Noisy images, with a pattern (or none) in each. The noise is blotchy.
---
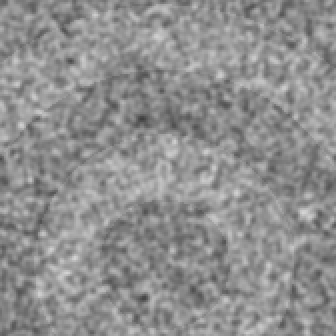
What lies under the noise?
rings round one point
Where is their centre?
bottom middle
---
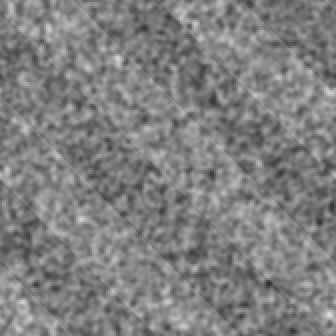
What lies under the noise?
diagonal stripes
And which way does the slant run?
top left to bottom right
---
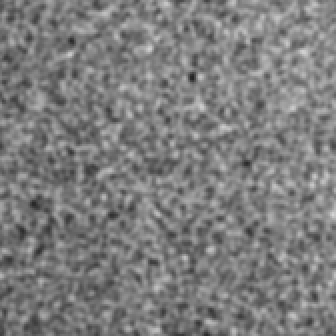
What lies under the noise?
a smooth slope
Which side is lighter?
top right
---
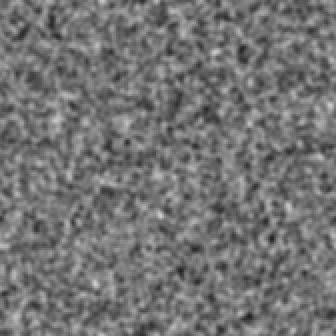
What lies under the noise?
only noise
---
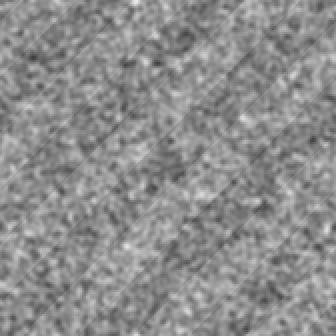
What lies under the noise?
diagonal stripes
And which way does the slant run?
bottom left to top right
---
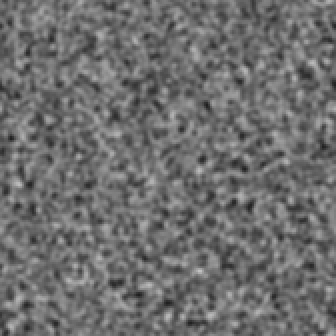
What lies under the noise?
only noise
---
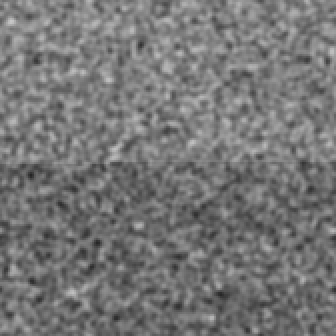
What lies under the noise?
a sharp edge
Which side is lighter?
top
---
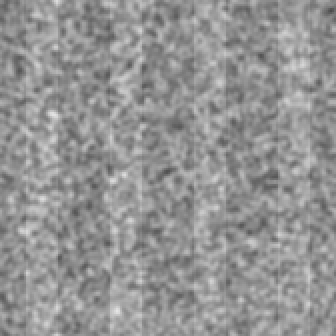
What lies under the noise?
vertical stripes
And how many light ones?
4
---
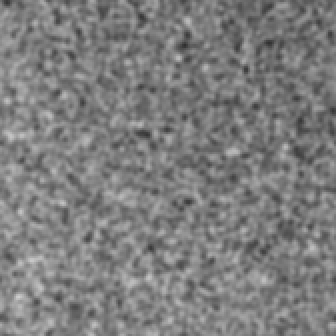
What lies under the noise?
a smooth slope
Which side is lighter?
bottom left
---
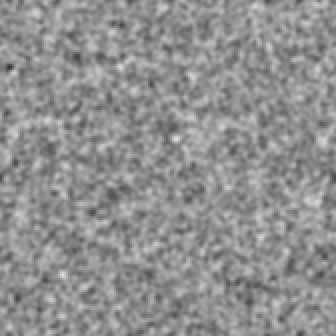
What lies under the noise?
only noise
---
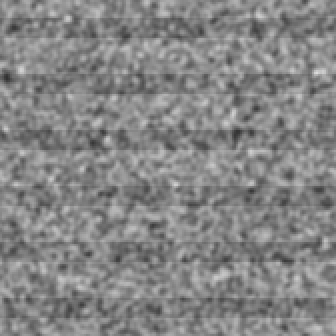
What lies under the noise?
horizontal stripes
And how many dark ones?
6
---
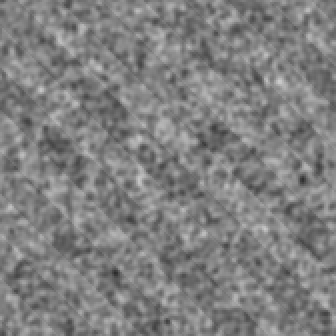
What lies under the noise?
diagonal stripes
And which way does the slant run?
top left to bottom right
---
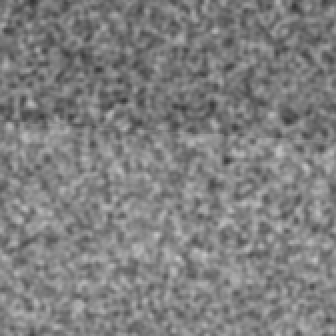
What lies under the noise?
a sharp edge
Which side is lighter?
bottom
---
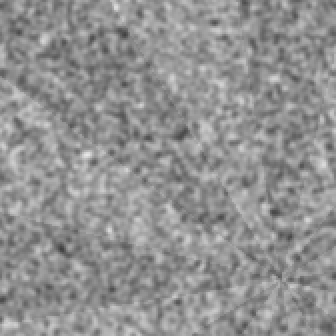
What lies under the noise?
spokes from one point
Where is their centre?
bottom right
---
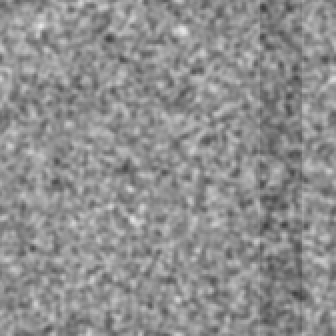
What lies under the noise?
one vertical stripe
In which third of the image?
right
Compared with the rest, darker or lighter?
darker
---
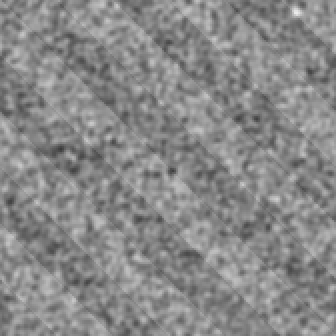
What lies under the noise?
diagonal stripes
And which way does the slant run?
top left to bottom right
